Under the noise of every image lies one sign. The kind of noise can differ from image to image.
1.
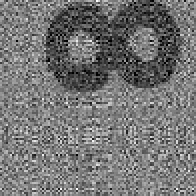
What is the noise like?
low rank plus noise
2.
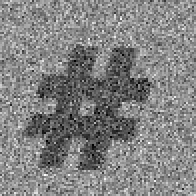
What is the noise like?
independent entries
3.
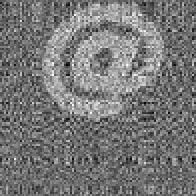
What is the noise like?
low rank plus noise
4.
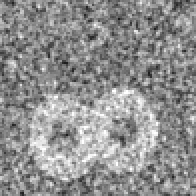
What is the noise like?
blotchy
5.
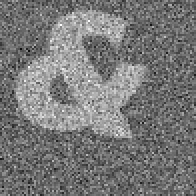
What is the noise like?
independent entries
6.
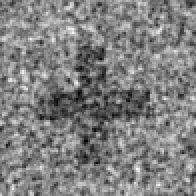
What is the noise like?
blotchy
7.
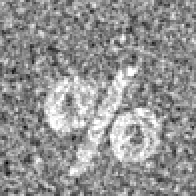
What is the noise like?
blotchy
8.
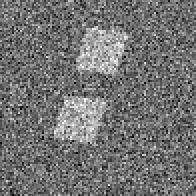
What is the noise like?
independent entries
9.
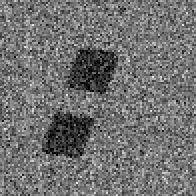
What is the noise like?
independent entries
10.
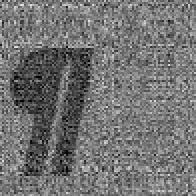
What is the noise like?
low rank plus noise
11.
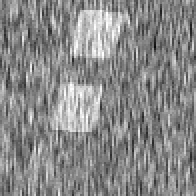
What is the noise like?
streaked along the columns
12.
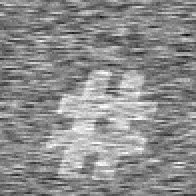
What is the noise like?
streaked along the rows
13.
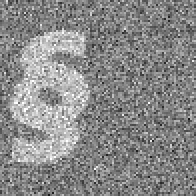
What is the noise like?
independent entries
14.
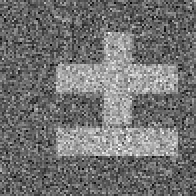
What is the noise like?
independent entries
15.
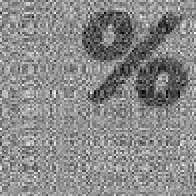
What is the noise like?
low rank plus noise
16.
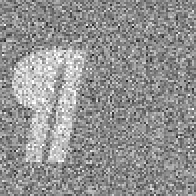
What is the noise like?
low rank plus noise
